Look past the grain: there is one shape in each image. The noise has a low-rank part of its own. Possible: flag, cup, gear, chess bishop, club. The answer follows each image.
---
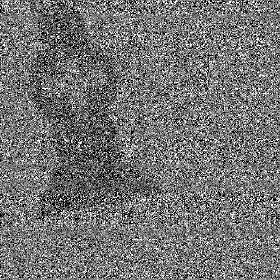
chess bishop
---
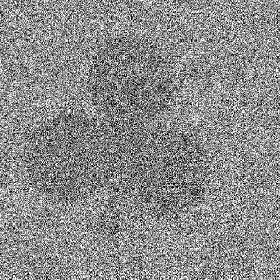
club
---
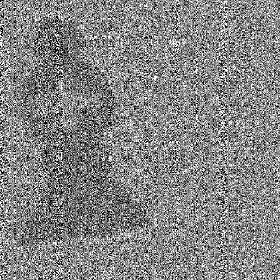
chess bishop
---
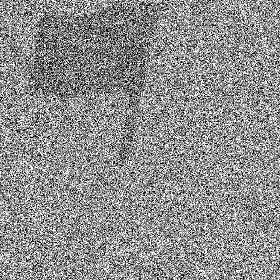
flag
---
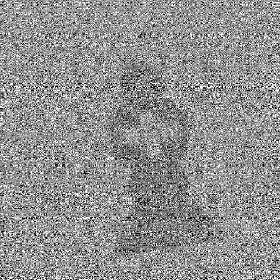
chess bishop
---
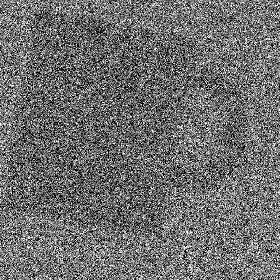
cup
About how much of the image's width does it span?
nearly all
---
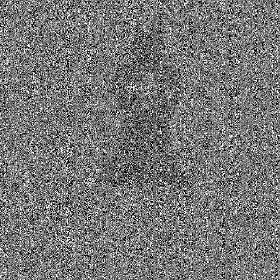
chess bishop
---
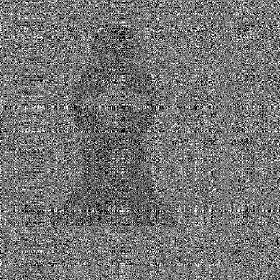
chess bishop
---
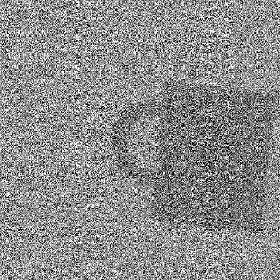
cup
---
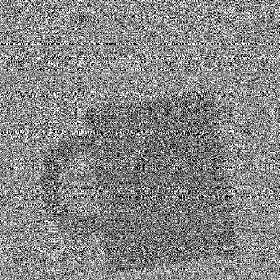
cup
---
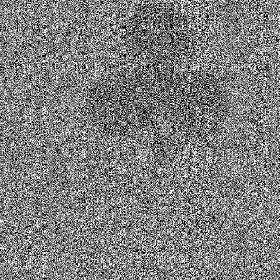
club
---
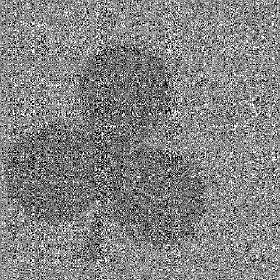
club
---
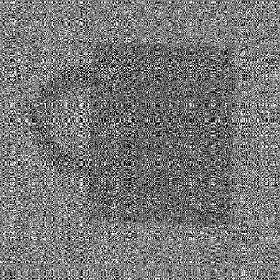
cup
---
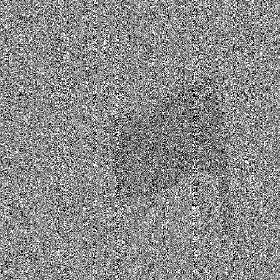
flag
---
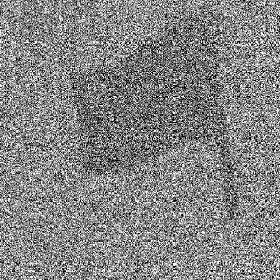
flag
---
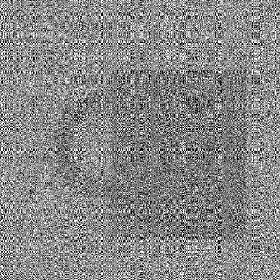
cup
